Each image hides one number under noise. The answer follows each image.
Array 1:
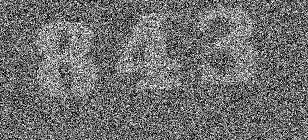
843
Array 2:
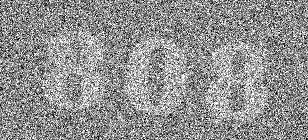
808
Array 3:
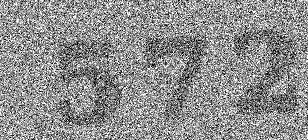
572
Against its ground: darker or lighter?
darker
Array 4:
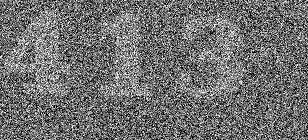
413
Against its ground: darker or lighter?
lighter
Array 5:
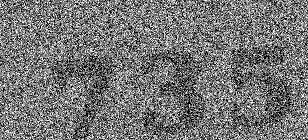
735
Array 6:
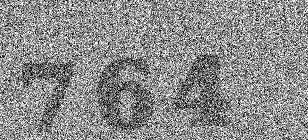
764
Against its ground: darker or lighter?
darker
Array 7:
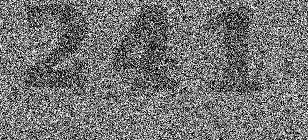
241
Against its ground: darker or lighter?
darker
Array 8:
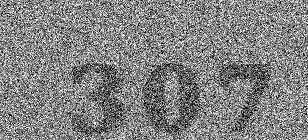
307
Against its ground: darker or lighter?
darker
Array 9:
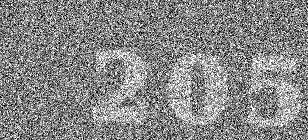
205
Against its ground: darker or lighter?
lighter
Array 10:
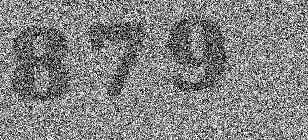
879
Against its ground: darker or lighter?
darker
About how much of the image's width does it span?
two thirds
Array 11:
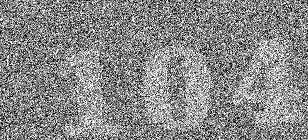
104
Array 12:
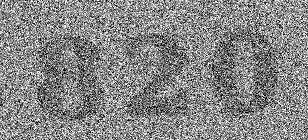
820
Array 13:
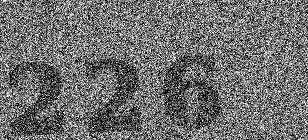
226
